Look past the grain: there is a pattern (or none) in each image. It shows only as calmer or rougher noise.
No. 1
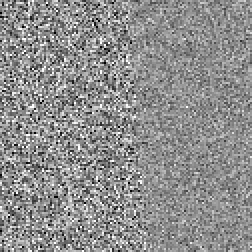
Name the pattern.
a sharp edge
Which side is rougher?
left
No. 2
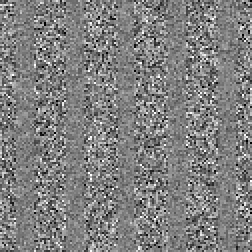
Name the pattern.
vertical stripes
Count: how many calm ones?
5
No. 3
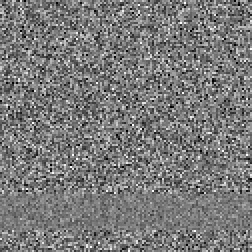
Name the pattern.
one horizontal stripe
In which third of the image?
bottom
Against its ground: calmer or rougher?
calmer
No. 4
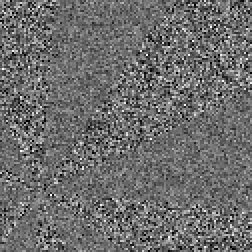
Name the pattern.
spokes from one point
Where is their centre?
bottom left
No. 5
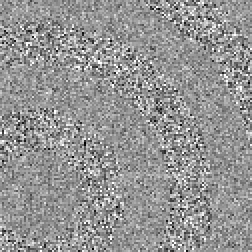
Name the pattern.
rings round one point
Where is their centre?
bottom left
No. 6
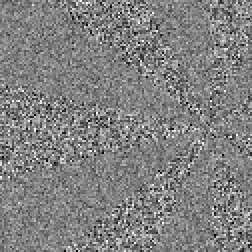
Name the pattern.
spokes from one point
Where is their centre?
middle right
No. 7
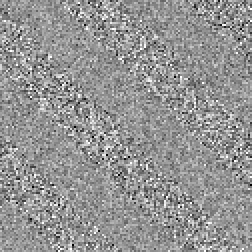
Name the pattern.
diagonal stripes
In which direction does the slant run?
top left to bottom right
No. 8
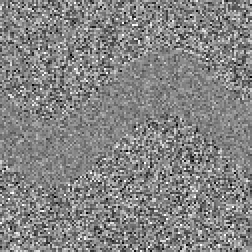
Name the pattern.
a wavy band
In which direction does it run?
left to right
